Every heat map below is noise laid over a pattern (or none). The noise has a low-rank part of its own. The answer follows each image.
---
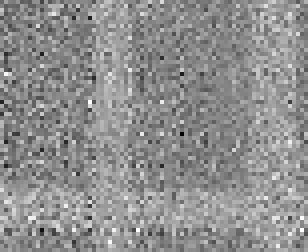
bands of rows crossing bands of columns
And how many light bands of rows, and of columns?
1 and 2
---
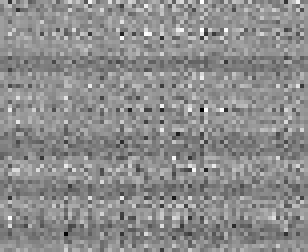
bands of rows
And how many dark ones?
4
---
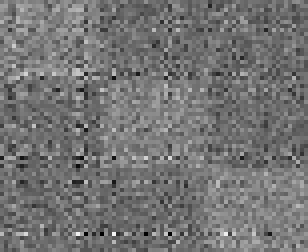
blocks along the diagonal
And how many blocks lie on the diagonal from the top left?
3
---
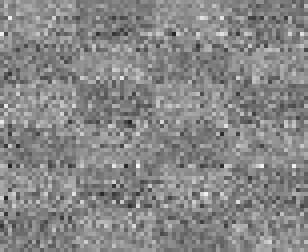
a checkerboard
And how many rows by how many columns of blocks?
6 by 4
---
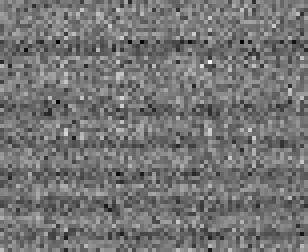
bands of rows
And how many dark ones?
6
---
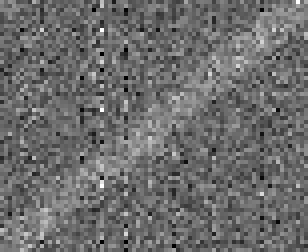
a diagonal band
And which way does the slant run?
bottom left to top right
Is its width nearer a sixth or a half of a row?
a sixth
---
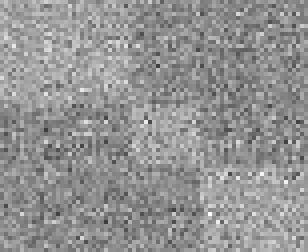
blocks along the diagonal
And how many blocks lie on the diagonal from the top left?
3
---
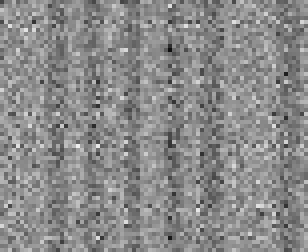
bands of columns
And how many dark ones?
6
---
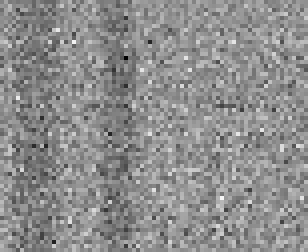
bands of columns
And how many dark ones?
2
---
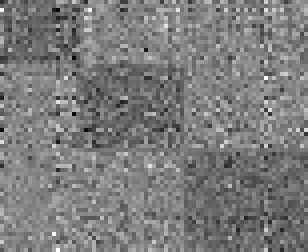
blocks along the diagonal
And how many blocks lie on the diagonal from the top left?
3
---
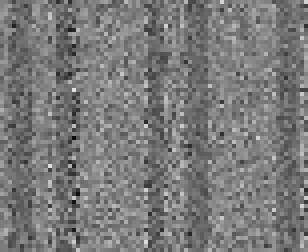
bands of columns
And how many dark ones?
5
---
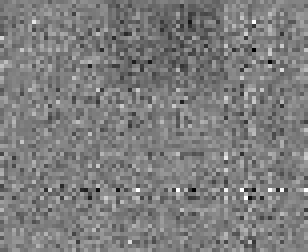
one block
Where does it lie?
top middle
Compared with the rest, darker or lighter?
darker
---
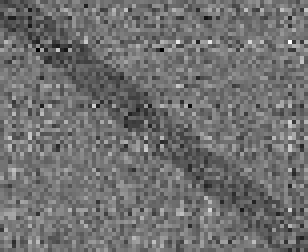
a diagonal band
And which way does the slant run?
top left to bottom right
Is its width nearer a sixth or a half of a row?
a sixth
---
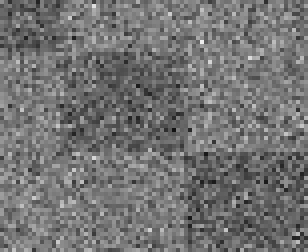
blocks along the diagonal
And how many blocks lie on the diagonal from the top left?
3
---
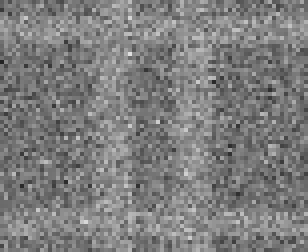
bands of rows crossing bands of columns
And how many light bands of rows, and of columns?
2 and 2
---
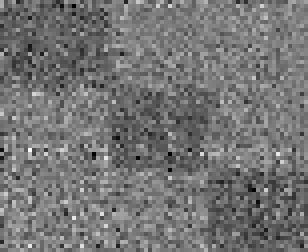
blocks along the diagonal
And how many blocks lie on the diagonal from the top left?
3
